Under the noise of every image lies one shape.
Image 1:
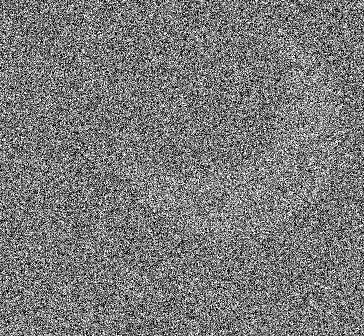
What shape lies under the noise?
crescent
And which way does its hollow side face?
up and left
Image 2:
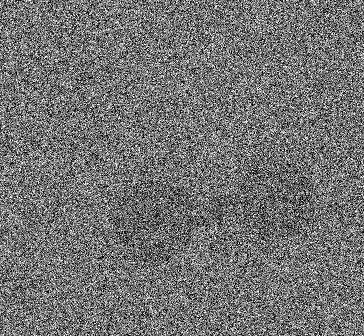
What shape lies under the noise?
dumbbell
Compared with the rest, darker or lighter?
darker
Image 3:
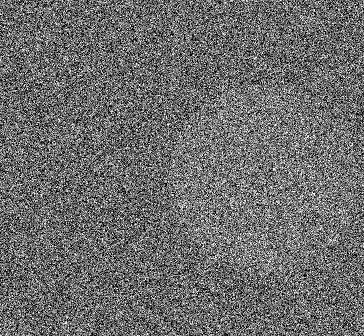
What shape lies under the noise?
disc
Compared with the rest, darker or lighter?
lighter
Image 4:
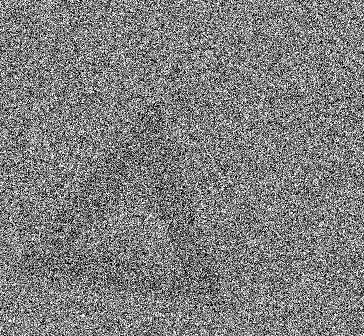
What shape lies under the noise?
triangle frame
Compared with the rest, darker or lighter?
darker
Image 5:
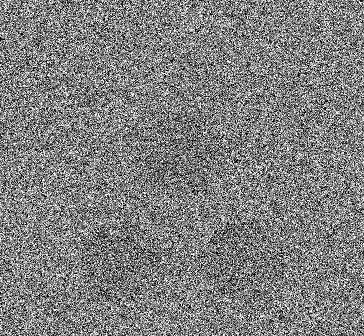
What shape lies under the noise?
three dots
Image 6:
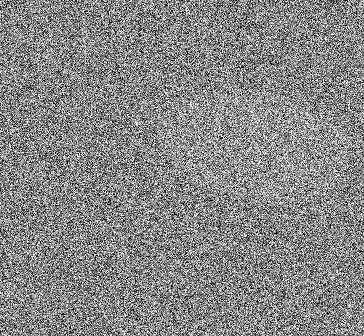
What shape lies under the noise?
ellipse
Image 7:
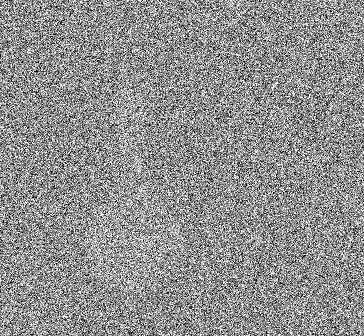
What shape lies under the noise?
lollipop
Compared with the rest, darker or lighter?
lighter
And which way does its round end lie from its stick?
down
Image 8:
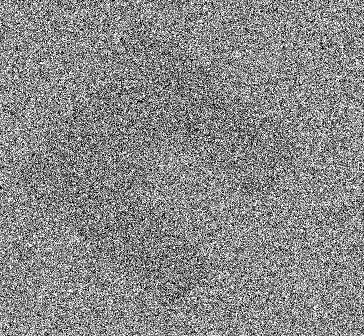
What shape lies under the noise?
square with a notch
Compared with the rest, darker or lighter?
darker
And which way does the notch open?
down and right
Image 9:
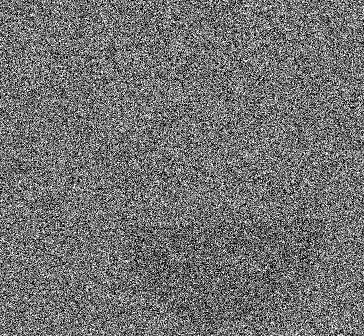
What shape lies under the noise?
half disc
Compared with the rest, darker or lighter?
darker
